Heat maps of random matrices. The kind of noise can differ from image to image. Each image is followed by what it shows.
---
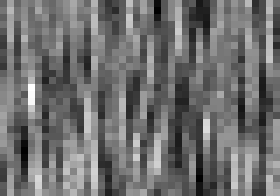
streaked along the columns
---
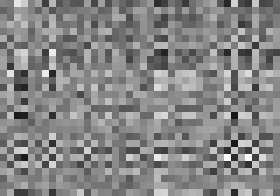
low rank plus noise
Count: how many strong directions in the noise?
one
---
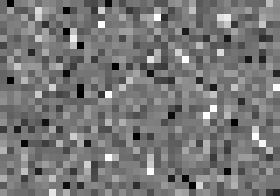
heavy tails
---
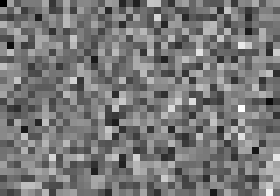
independent entries
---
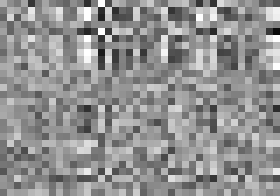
low rank plus noise
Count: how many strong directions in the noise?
one
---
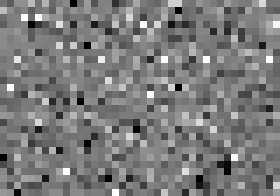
heavy tails
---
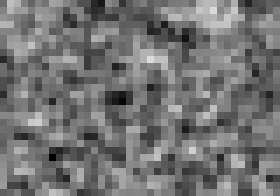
blotchy
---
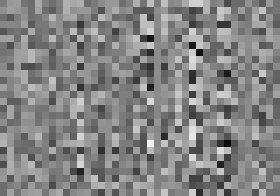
columns of uneven size
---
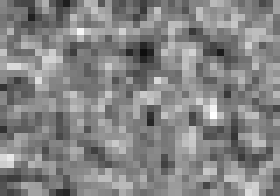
blotchy
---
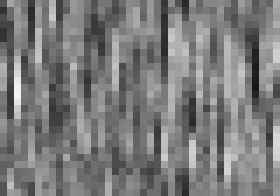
streaked along the columns
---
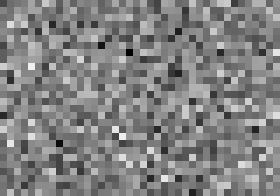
independent entries
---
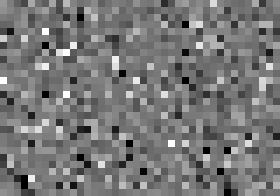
heavy tails
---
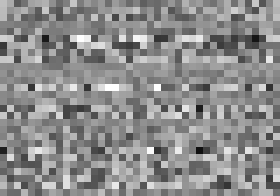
rows of uneven size
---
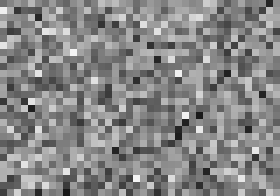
independent entries
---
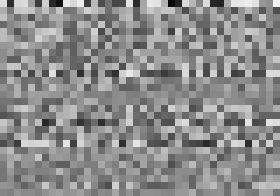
rows of uneven size
